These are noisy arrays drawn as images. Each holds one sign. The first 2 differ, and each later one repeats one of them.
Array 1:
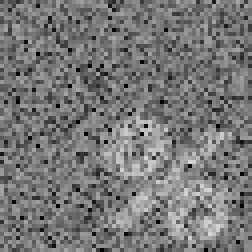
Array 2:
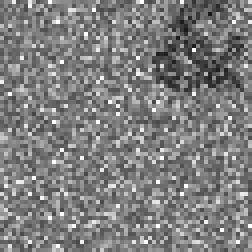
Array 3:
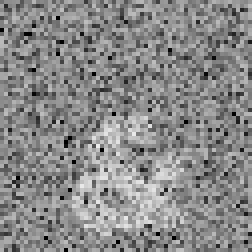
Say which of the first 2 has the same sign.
2
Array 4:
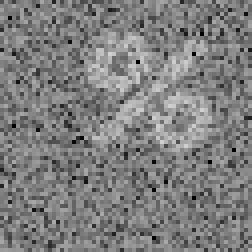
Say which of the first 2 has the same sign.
1
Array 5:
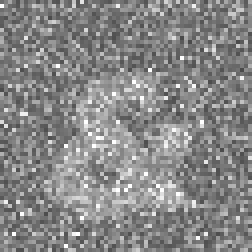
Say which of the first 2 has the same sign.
2
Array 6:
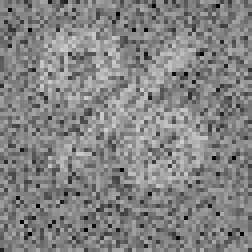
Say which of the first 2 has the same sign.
1
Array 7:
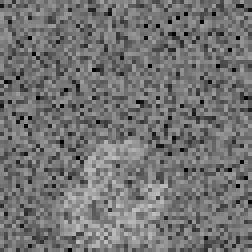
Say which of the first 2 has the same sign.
2
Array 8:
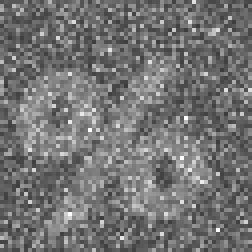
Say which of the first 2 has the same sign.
1
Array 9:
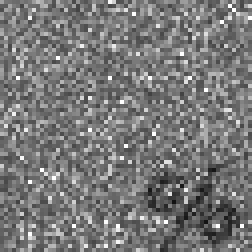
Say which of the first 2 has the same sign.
1
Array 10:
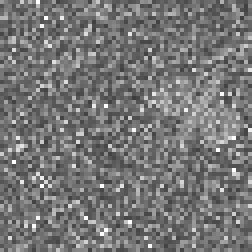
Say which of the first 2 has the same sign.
1
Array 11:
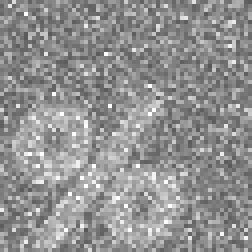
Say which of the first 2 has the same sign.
1
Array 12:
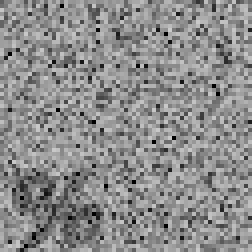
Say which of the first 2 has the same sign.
1
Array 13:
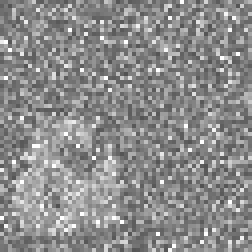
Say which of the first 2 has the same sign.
2
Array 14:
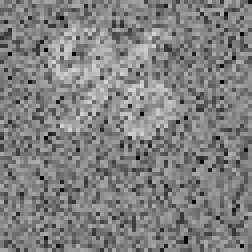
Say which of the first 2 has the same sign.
1
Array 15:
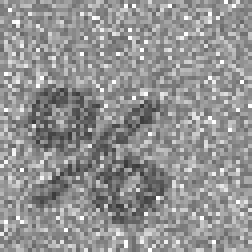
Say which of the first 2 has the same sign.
1
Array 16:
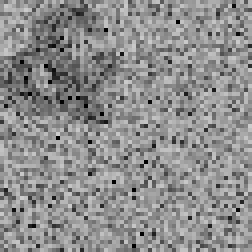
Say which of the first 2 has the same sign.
2
